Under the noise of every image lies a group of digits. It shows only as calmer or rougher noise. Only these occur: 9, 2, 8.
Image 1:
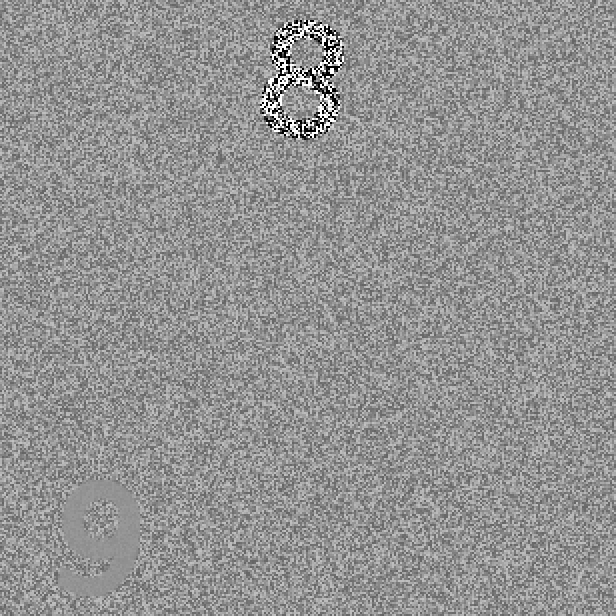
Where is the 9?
bottom left
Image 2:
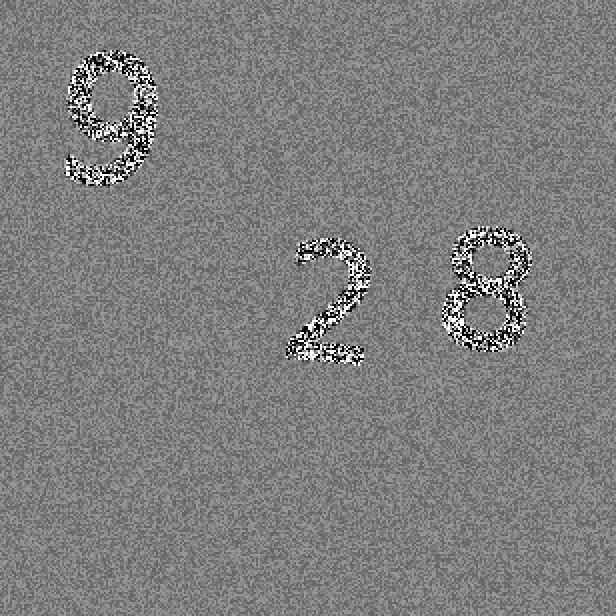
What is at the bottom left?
nothing
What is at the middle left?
nothing
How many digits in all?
3
